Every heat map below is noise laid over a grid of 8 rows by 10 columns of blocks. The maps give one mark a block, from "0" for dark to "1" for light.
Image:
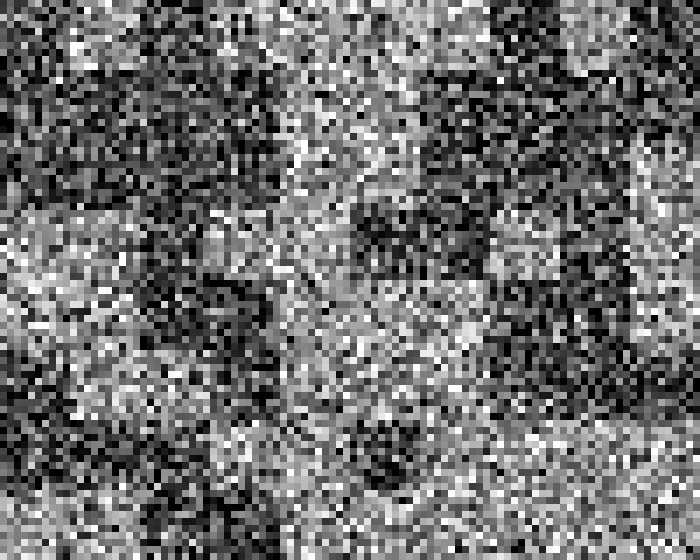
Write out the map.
0 1 0 1 1 1 1 0 1 0
0 0 0 0 1 1 0 0 0 0
0 0 0 0 1 1 0 0 0 1
1 1 0 1 1 0 0 1 0 1
1 1 0 0 1 1 1 0 0 1
0 1 1 0 1 1 1 0 0 0
0 0 0 1 1 0 1 1 1 1
1 1 0 0 1 1 1 1 1 1
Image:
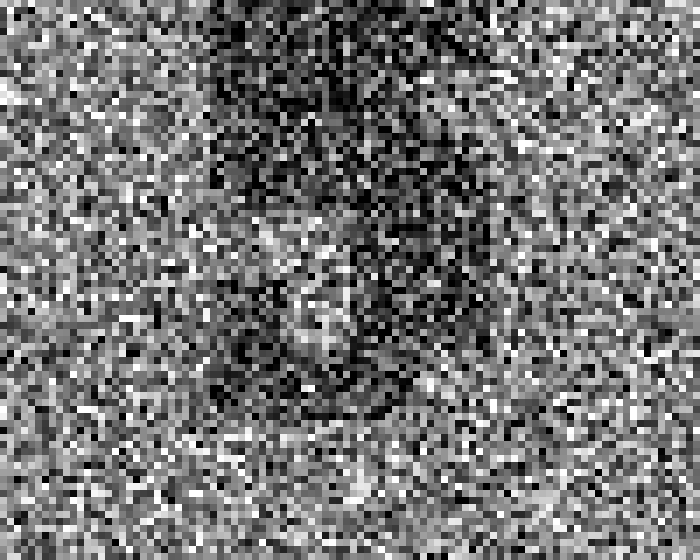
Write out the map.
1 1 1 0 0 0 0 1 1 1
1 1 1 0 0 0 1 1 1 1
1 1 1 0 0 0 0 1 1 1
1 1 1 1 1 0 0 1 1 1
1 1 1 0 1 0 0 1 1 1
1 1 1 0 0 0 1 1 1 1
1 1 1 1 1 1 1 1 1 1
1 1 1 1 1 1 1 1 1 1
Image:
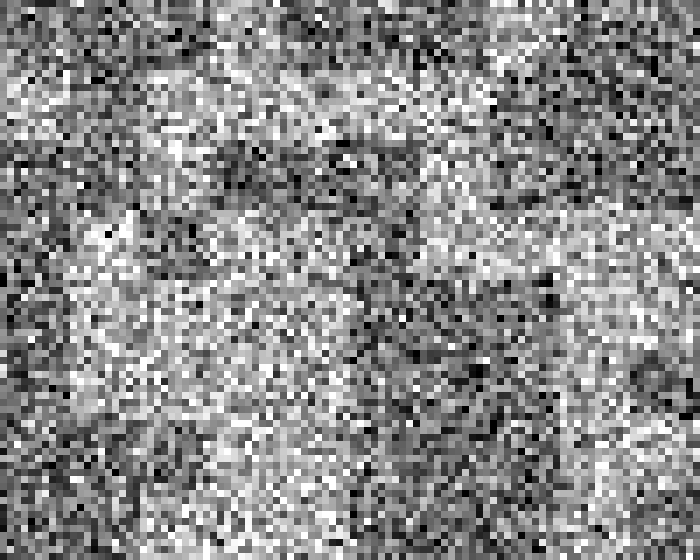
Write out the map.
0 0 0 1 0 0 0 1 0 0
1 0 1 1 1 1 1 0 0 0
0 0 1 0 0 0 1 0 0 0
0 1 0 1 1 0 1 1 1 1
0 1 1 1 1 0 0 0 1 1
0 1 1 1 1 0 0 0 1 0
0 0 0 1 1 0 0 0 1 1
0 0 1 1 1 0 0 0 1 0
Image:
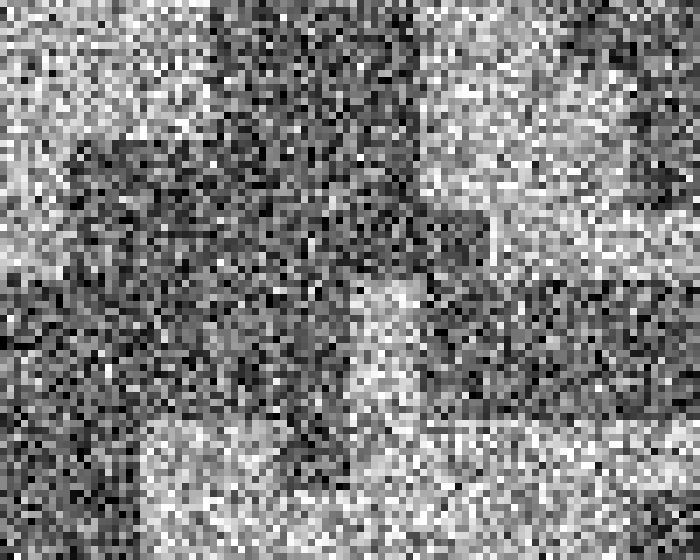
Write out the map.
1 1 1 0 0 0 1 1 0 0
1 1 1 0 0 0 1 1 1 0
1 0 0 0 0 0 1 1 1 0
1 0 0 0 0 0 0 1 1 1
0 0 0 0 0 1 0 0 0 0
0 0 0 0 0 1 0 0 0 0
0 0 1 1 0 1 1 1 1 1
0 0 1 1 1 1 1 1 1 0
